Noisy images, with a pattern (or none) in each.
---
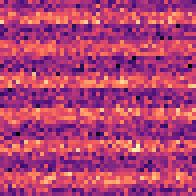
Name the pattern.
horizontal stripes
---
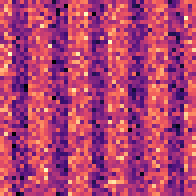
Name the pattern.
vertical stripes
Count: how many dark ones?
5
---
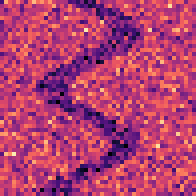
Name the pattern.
a wavy band
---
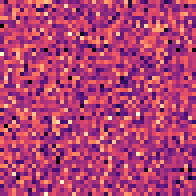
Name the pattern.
only noise
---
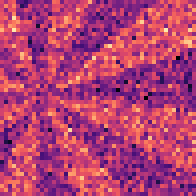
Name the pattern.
spokes from one point
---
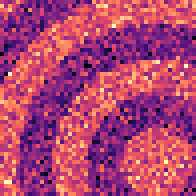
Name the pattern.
rings round one point
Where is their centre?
bottom right
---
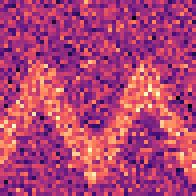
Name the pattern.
a wavy band
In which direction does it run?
left to right
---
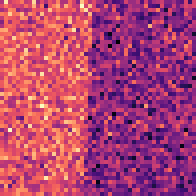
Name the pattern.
a sharp edge
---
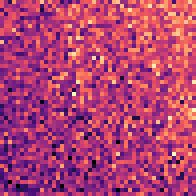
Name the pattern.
a smooth slope
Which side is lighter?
top right
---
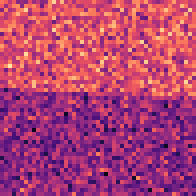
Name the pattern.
a sharp edge
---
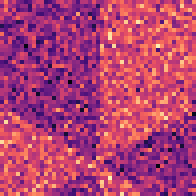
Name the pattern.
spokes from one point
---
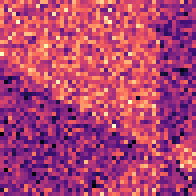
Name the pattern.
spokes from one point
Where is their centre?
bottom right
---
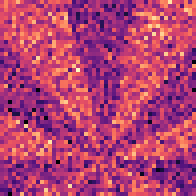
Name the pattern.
spokes from one point
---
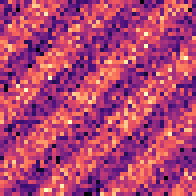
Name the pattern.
diagonal stripes
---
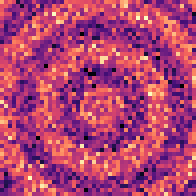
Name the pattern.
rings round one point
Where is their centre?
centre
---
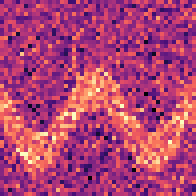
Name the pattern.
a wavy band
